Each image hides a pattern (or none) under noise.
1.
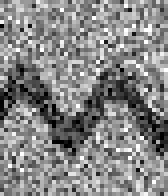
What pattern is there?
a wavy band
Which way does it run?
left to right
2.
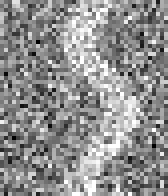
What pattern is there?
a wavy band
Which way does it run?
top to bottom
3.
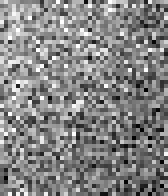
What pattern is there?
a smooth slope
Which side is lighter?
top left
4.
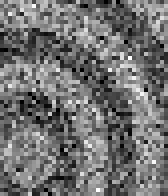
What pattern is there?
rings round one point
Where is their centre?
bottom left
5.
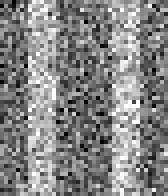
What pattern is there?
vertical stripes
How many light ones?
2
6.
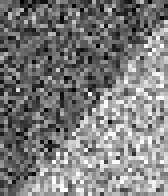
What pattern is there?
a sharp edge
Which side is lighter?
bottom right
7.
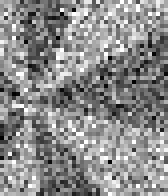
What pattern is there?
spokes from one point
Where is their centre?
middle left
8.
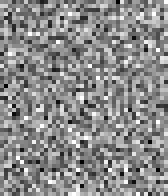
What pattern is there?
only noise
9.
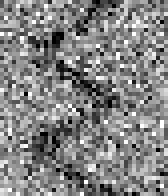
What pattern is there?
a wavy band
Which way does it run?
top to bottom
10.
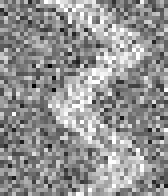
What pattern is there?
a wavy band
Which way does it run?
top to bottom
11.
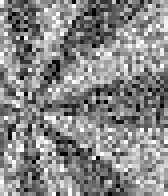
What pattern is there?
spokes from one point
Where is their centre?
middle left
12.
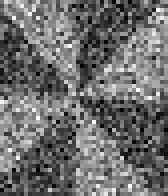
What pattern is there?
spokes from one point
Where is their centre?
centre
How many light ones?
4
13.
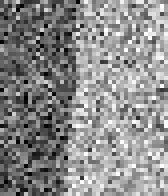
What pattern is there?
a sharp edge
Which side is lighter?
right
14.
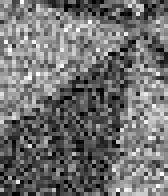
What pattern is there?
spokes from one point
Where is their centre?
top right
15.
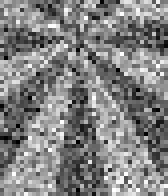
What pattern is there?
spokes from one point
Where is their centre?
top middle
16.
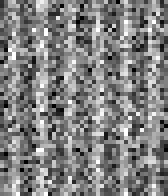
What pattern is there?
vertical stripes
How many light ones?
6
